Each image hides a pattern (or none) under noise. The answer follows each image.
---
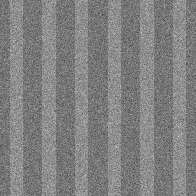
vertical stripes
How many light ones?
6
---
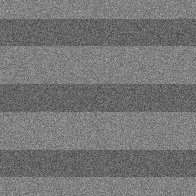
horizontal stripes
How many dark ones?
3
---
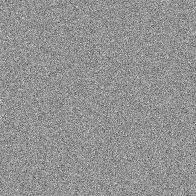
only noise
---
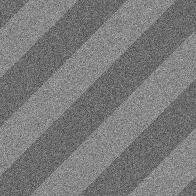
diagonal stripes
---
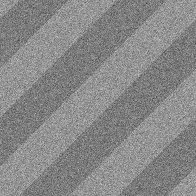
diagonal stripes
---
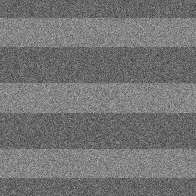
horizontal stripes
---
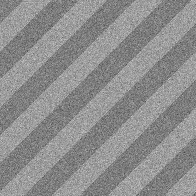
diagonal stripes
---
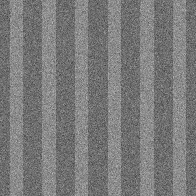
vertical stripes
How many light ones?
6
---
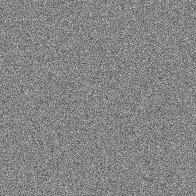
only noise
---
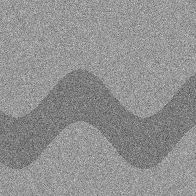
a wavy band
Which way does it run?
left to right
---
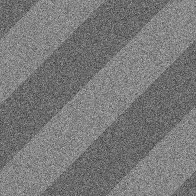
diagonal stripes
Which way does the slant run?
bottom left to top right
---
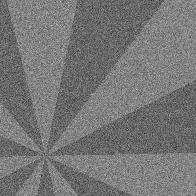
spokes from one point
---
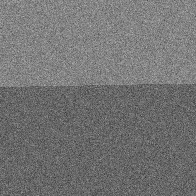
a sharp edge
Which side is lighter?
top
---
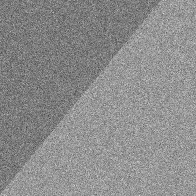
a sharp edge
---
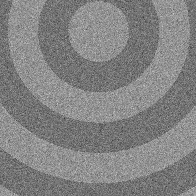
rings round one point
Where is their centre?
top middle
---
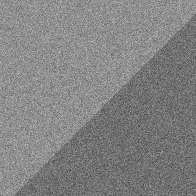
a sharp edge
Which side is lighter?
top left
